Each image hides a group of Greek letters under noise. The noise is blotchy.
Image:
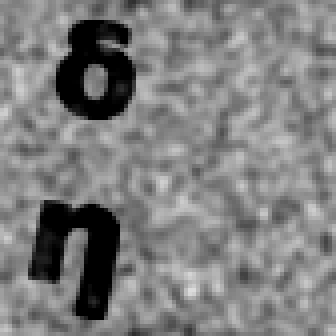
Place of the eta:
bottom left
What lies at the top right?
nothing
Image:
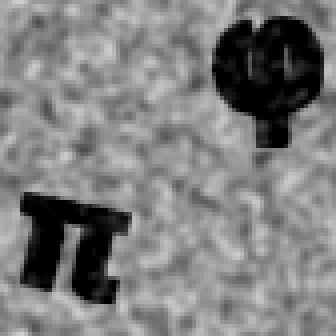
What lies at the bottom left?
pi
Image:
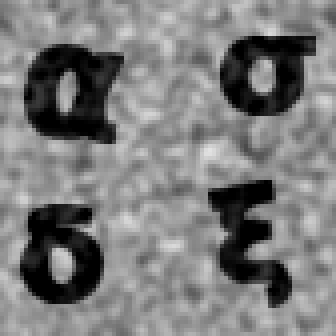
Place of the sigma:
top right
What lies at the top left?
alpha
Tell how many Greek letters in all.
4
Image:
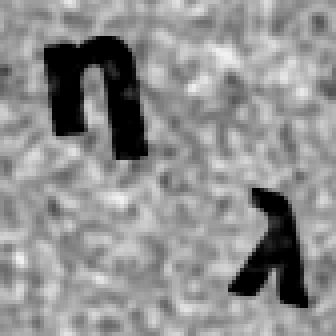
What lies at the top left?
eta
